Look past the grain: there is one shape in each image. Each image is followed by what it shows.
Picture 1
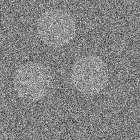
three dots
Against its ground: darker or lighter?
lighter
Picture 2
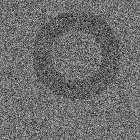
ring
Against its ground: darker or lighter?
darker
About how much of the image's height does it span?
two thirds
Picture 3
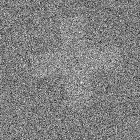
cross
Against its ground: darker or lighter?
lighter
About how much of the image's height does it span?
two thirds
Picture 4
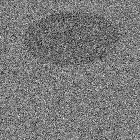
ellipse
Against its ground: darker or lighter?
darker
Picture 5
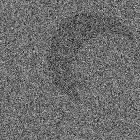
crescent
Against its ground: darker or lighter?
darker
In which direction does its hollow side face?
down and right
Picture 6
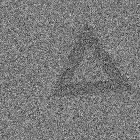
triangle frame
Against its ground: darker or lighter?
darker
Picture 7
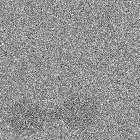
dumbbell
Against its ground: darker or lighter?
darker
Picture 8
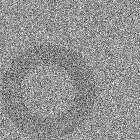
ring
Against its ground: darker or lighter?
darker
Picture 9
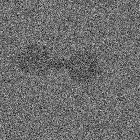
dumbbell
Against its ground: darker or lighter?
darker
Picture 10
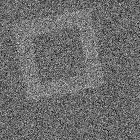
square frame
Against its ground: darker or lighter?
lighter
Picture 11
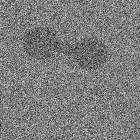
dumbbell
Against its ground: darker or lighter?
darker
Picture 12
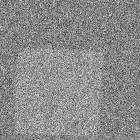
square
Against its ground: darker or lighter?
lighter
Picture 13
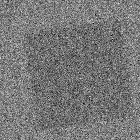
square
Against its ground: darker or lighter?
darker
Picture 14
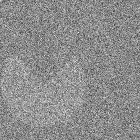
disc with a wedge cut out
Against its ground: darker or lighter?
lighter
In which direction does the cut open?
up
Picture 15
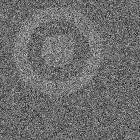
bullseye
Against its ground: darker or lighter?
lighter
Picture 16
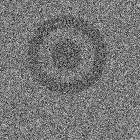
bullseye
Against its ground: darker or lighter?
darker
